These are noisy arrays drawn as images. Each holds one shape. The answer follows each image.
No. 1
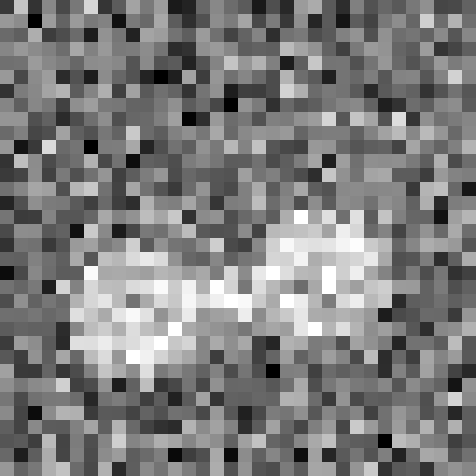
dumbbell
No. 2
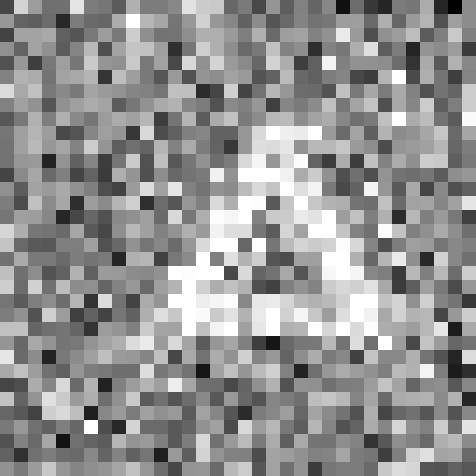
triangle frame
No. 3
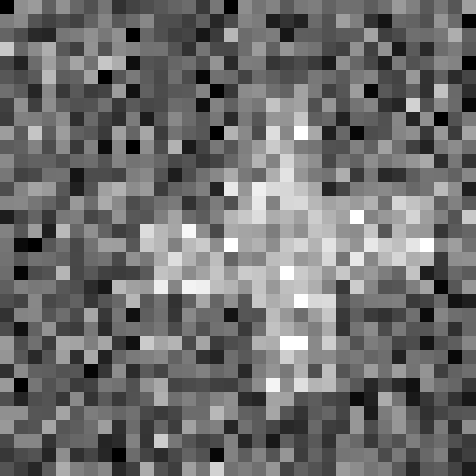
cross
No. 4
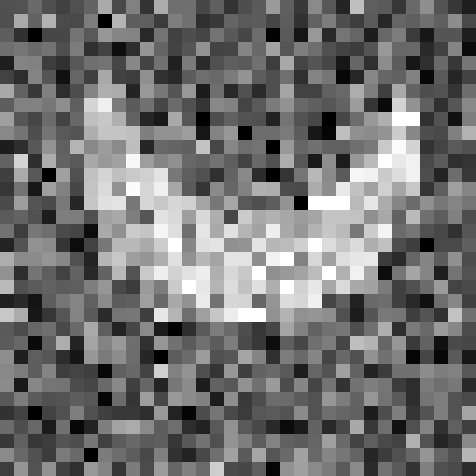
crescent
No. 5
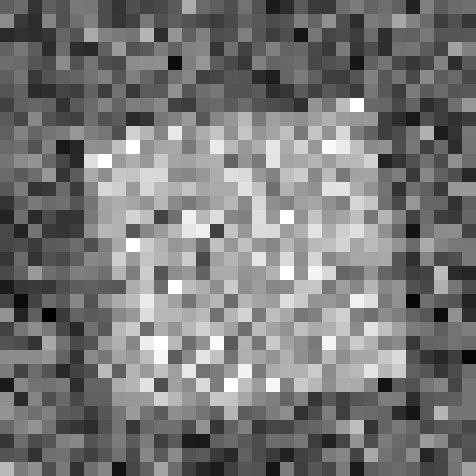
square
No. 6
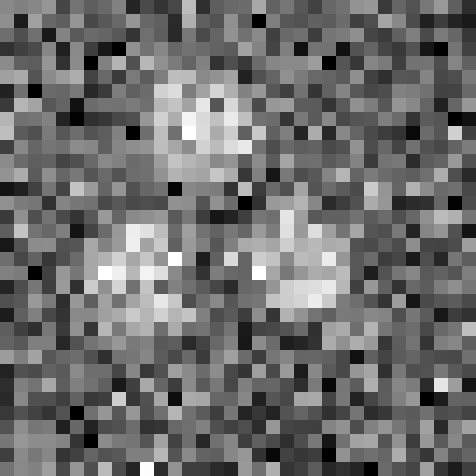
three dots
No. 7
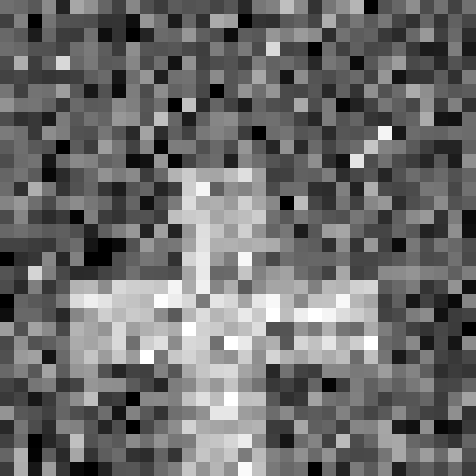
cross
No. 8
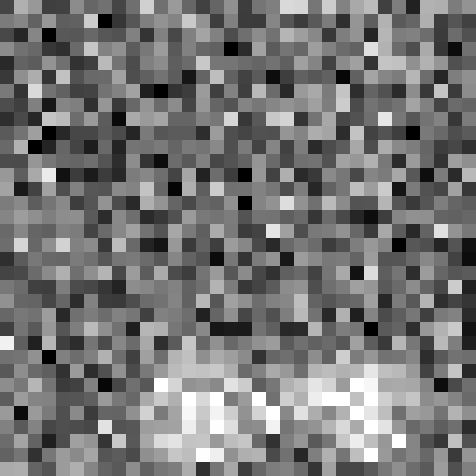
dumbbell
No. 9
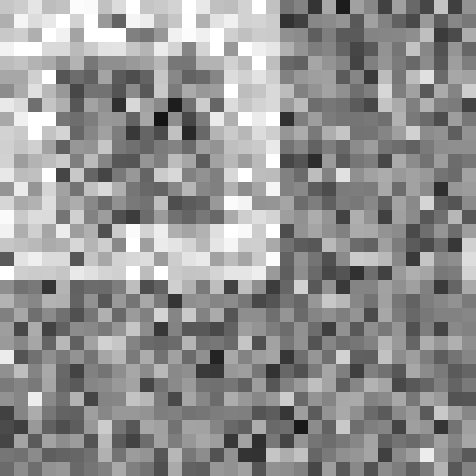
square frame
